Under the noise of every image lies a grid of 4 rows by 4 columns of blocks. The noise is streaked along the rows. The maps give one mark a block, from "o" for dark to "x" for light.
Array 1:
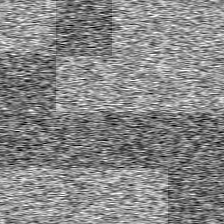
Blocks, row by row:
xoxx
oxxx
oooo
xxxo
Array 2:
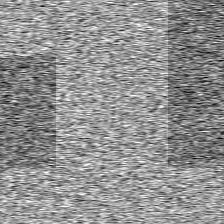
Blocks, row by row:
xxxo
oxxo
oxxo
xxxx
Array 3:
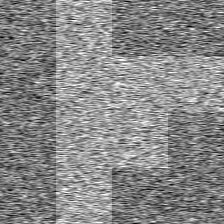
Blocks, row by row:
oxoo
oxxx
oxxo
oxoo
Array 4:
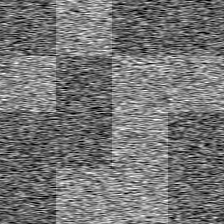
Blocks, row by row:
oxoo
xoxx
ooxo
oxxo
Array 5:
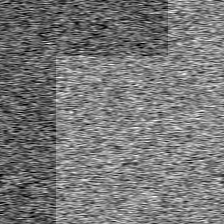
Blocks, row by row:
ooox
oxxx
oxxx
oxxx
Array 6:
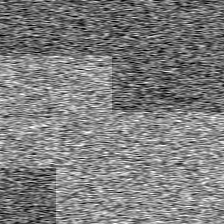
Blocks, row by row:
oooo
xxoo
xxxx
oxxx
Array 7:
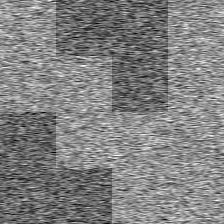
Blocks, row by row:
xoox
xxox
oxxx
ooxx
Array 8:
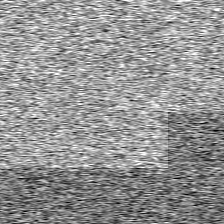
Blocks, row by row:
xxxx
xxxx
xxxo
oooo
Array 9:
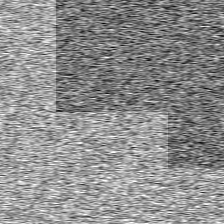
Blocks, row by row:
xooo
xooo
xxxo
xxxx
